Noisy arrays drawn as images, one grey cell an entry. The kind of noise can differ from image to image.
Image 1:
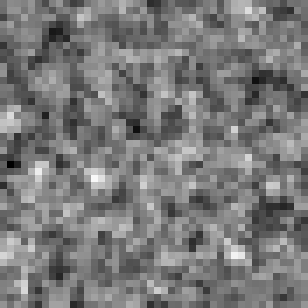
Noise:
blotchy
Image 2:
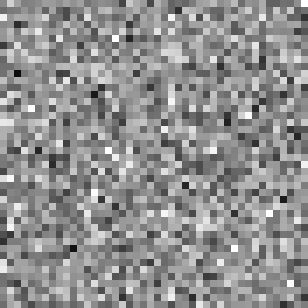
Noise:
independent entries
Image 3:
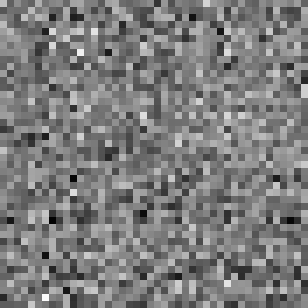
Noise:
low rank plus noise
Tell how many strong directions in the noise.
one
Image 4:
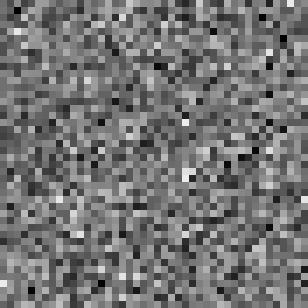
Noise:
independent entries
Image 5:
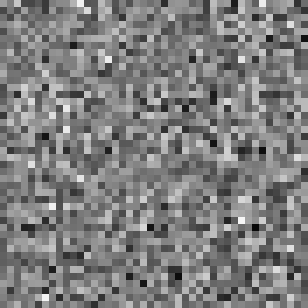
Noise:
low rank plus noise
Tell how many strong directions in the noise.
five to eight
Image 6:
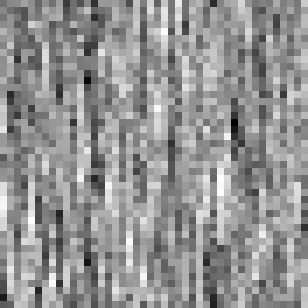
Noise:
streaked along the columns
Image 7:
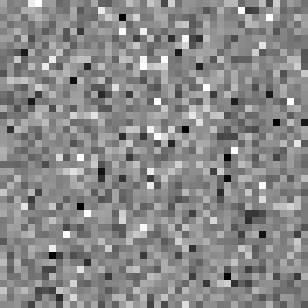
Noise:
heavy tails
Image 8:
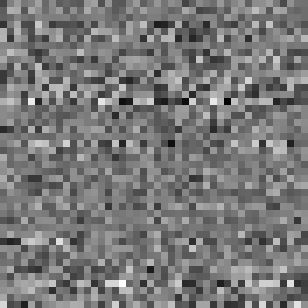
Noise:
rows of uneven size
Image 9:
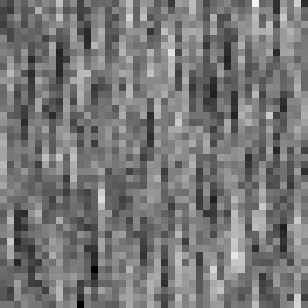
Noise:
streaked along the columns
